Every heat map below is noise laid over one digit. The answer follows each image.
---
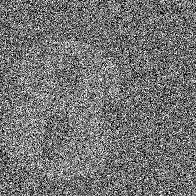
light 8
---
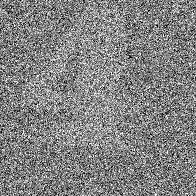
light 4
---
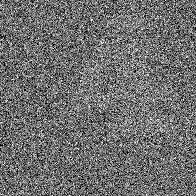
light 4
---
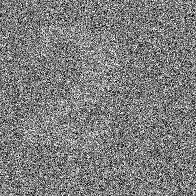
light 2
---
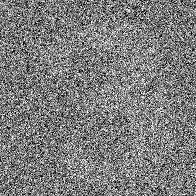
light 3
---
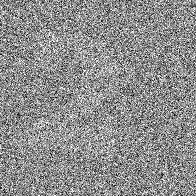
light 2
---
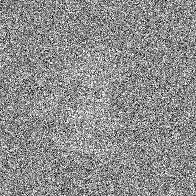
light 4
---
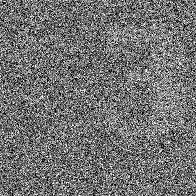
light 3
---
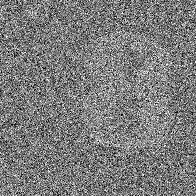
light 8
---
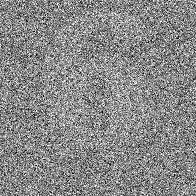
light 6
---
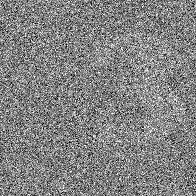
light 3
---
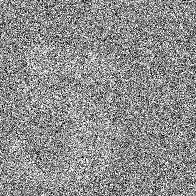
light 5
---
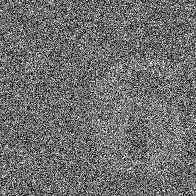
light 6
